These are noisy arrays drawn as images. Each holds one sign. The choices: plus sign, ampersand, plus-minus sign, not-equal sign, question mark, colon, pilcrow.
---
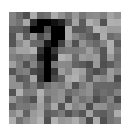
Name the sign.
question mark
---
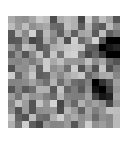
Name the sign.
colon
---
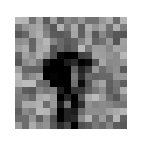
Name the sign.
pilcrow
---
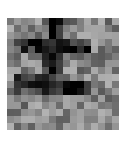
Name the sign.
plus-minus sign
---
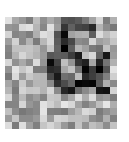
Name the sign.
ampersand
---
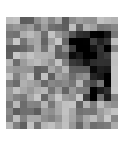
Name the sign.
pilcrow
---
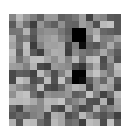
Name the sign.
colon
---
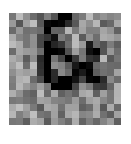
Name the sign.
ampersand
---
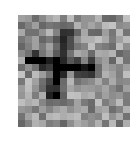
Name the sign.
plus sign
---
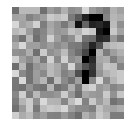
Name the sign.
question mark
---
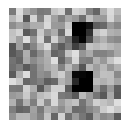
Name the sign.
colon
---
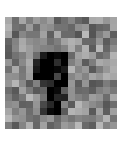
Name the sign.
pilcrow
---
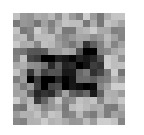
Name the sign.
not-equal sign
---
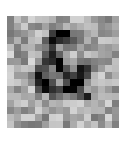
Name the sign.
ampersand
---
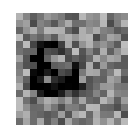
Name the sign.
ampersand
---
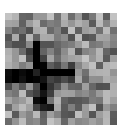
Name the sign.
plus sign
